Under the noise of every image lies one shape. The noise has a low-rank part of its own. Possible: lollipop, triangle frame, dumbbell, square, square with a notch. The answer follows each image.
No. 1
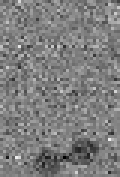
dumbbell
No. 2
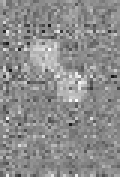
dumbbell
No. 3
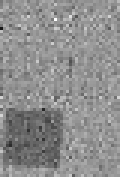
square
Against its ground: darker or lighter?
darker
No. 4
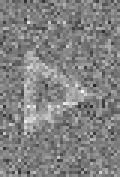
triangle frame
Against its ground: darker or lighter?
lighter
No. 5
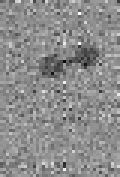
dumbbell
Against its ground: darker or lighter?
darker
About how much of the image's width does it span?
half
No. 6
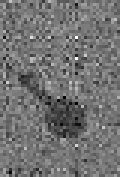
lollipop
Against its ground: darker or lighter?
darker
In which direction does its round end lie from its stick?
down and right
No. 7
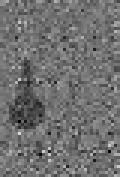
lollipop
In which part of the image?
middle left
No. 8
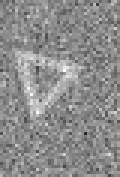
triangle frame
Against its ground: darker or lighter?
lighter
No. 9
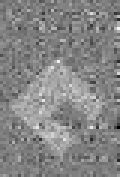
square with a notch
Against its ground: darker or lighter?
lighter
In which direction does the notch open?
down and right
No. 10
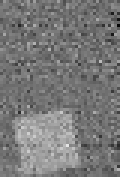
square
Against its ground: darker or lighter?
lighter
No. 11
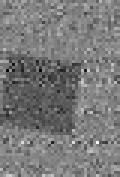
square
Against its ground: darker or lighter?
darker
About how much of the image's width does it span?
two thirds
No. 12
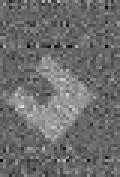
square with a notch
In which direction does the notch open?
up and left
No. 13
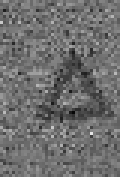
triangle frame
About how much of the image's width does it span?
two thirds
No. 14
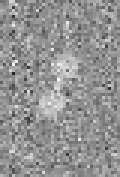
dumbbell
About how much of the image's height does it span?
a third
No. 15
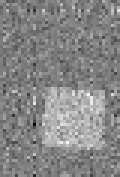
square
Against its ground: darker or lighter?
lighter
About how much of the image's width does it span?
half
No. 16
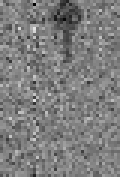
lollipop
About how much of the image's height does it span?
a third
